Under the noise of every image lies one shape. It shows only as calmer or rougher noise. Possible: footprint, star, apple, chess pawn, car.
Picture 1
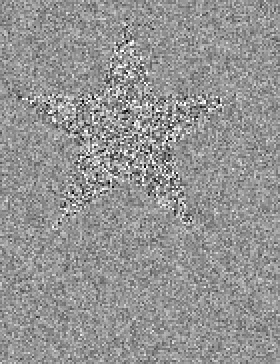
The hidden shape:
star
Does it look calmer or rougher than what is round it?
rougher
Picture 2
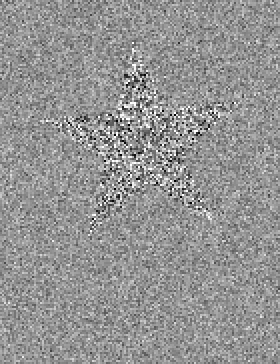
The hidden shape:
star
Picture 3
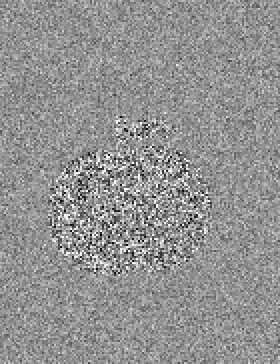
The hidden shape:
apple
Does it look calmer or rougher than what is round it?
rougher
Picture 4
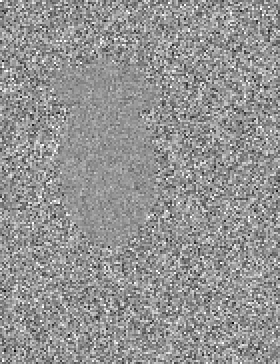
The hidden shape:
footprint
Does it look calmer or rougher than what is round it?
calmer
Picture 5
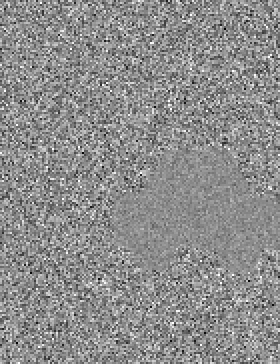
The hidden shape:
car
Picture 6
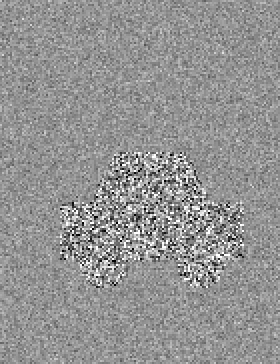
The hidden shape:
car
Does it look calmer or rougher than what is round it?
rougher
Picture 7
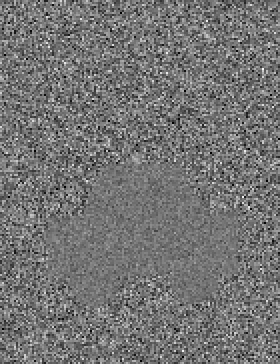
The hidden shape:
car
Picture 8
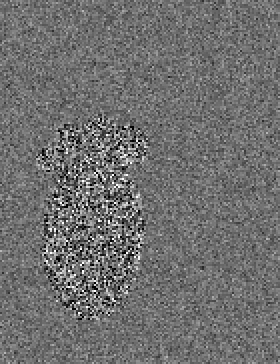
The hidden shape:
footprint
